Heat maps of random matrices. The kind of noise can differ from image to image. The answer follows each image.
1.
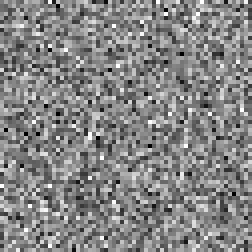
independent entries
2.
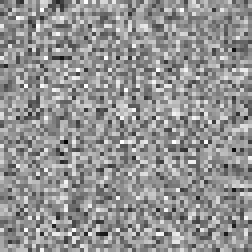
low rank plus noise
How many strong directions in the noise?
five to eight
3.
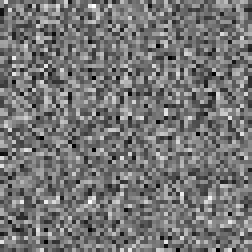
low rank plus noise
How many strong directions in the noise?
five to eight
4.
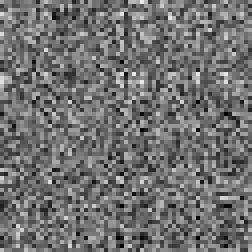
low rank plus noise
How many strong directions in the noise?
one
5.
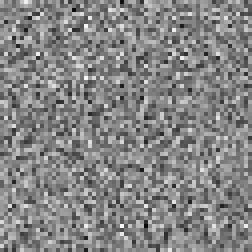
low rank plus noise
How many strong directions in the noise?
one
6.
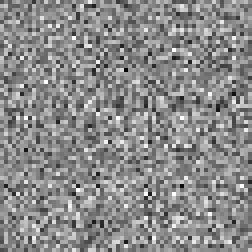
low rank plus noise
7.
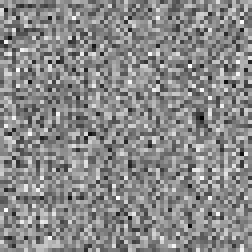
low rank plus noise
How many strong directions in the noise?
three or four
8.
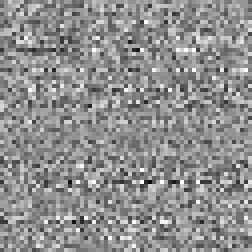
rows of uneven size
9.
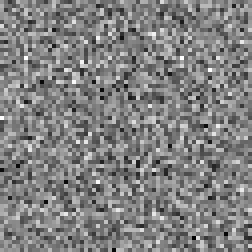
independent entries
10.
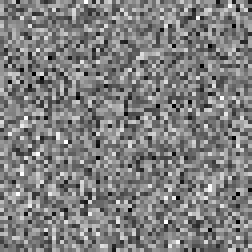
independent entries
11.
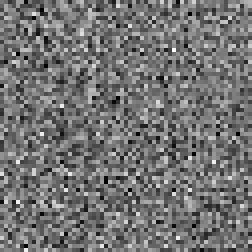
low rank plus noise
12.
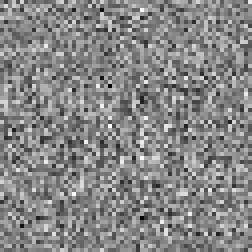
low rank plus noise
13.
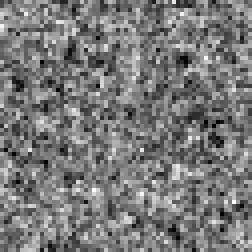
blotchy
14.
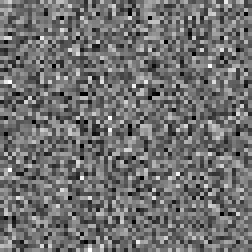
low rank plus noise
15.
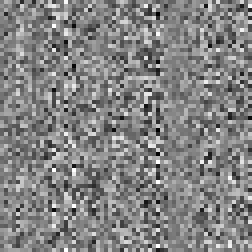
columns of uneven size
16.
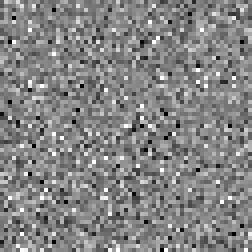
heavy tails
